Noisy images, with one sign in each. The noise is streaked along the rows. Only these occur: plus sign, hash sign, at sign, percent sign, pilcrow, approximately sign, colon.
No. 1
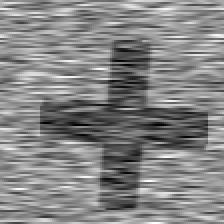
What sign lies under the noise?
plus sign
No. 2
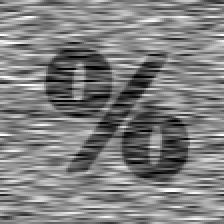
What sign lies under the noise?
percent sign
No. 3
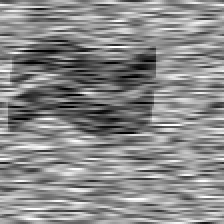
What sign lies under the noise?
approximately sign
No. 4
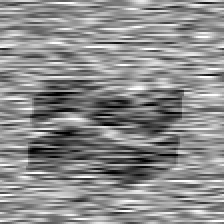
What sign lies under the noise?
approximately sign
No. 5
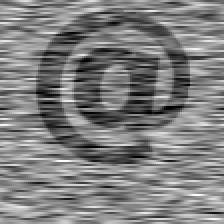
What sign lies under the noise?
at sign
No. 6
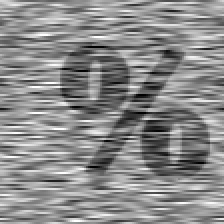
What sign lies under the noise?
percent sign
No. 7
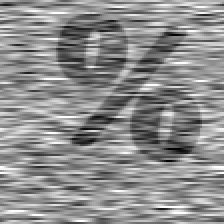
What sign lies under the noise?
percent sign
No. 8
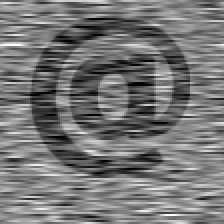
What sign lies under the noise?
at sign
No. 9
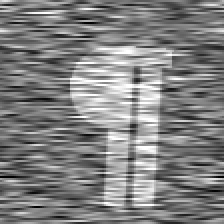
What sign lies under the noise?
pilcrow
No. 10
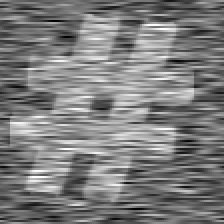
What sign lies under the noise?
hash sign
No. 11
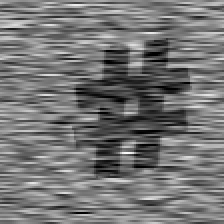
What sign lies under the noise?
hash sign
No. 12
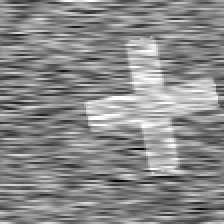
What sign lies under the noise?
plus sign
